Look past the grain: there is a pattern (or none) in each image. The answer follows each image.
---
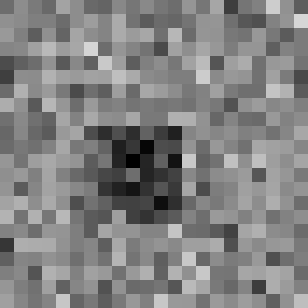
one block
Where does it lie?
centre
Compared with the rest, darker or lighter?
darker
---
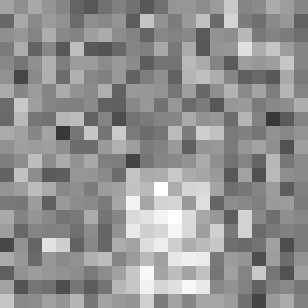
one block
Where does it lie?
bottom middle
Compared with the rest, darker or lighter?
lighter
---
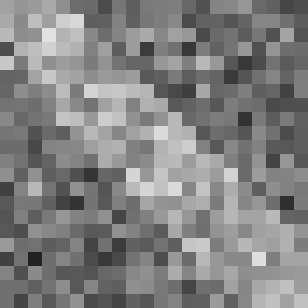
a diagonal band
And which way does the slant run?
top left to bottom right
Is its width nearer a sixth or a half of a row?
a half
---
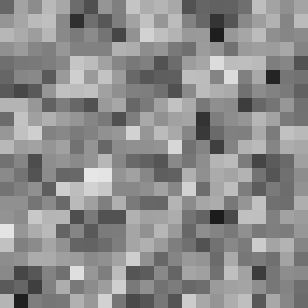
a checkerboard
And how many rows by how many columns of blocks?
6 by 5
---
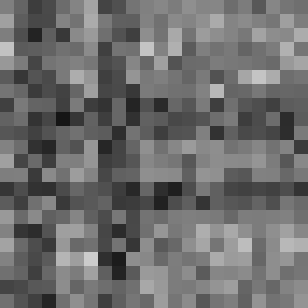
bands of rows crossing bands of columns
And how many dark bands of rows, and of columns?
2 and 2
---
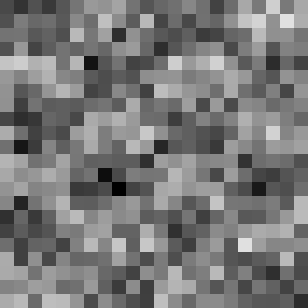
a checkerboard
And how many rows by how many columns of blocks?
6 by 4
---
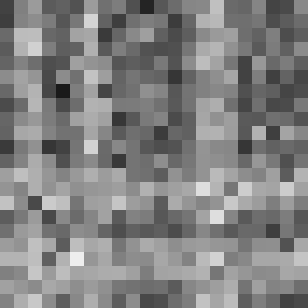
bands of rows crossing bands of columns
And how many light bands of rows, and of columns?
2 and 3
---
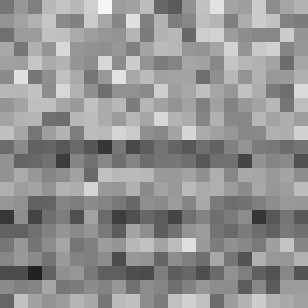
bands of rows
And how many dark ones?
3
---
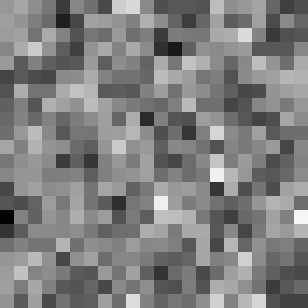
a checkerboard
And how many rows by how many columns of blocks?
5 by 6
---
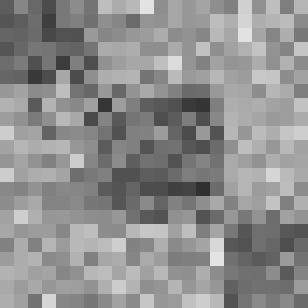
blocks along the diagonal
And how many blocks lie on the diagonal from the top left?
3
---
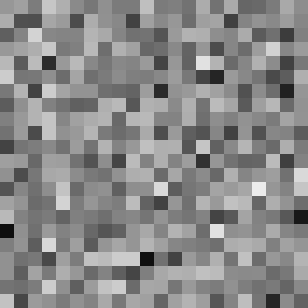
only noise
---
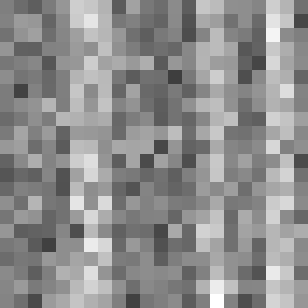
bands of columns
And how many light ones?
3
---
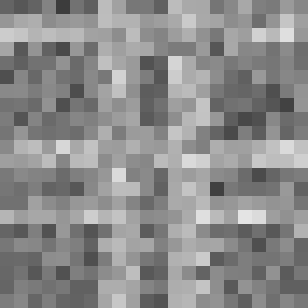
bands of rows crossing bands of columns
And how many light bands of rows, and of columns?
3 and 2
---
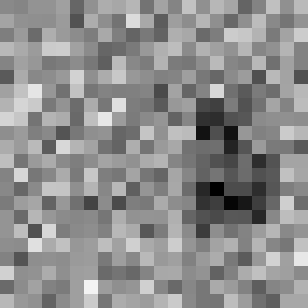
one block
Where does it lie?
middle right
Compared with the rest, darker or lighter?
darker
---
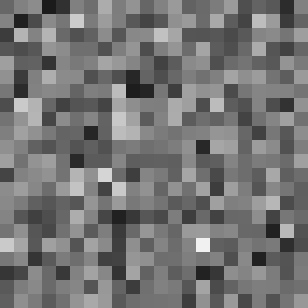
only noise
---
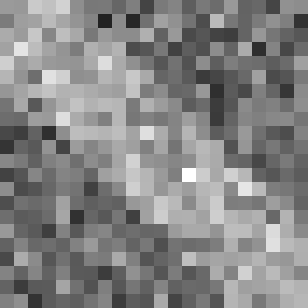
a diagonal band
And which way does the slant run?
top left to bottom right
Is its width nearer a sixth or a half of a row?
a half
